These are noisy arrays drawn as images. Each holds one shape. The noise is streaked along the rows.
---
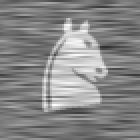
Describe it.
light chess knight
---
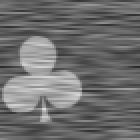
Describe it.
light club
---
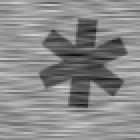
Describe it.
dark asterisk
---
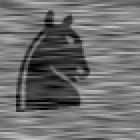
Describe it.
dark chess knight
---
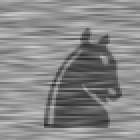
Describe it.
dark chess knight
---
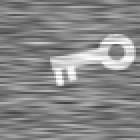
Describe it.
light key
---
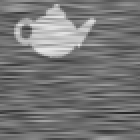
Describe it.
light teapot
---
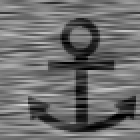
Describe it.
dark anchor
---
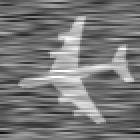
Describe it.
light airplane
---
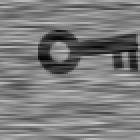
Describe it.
dark key
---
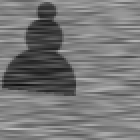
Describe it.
dark chess pawn
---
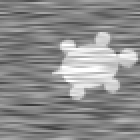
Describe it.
light turtle
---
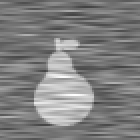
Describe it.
light pear
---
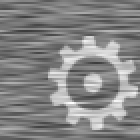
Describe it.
light gear
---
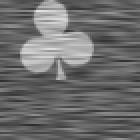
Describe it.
light club
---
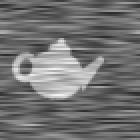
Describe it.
light teapot
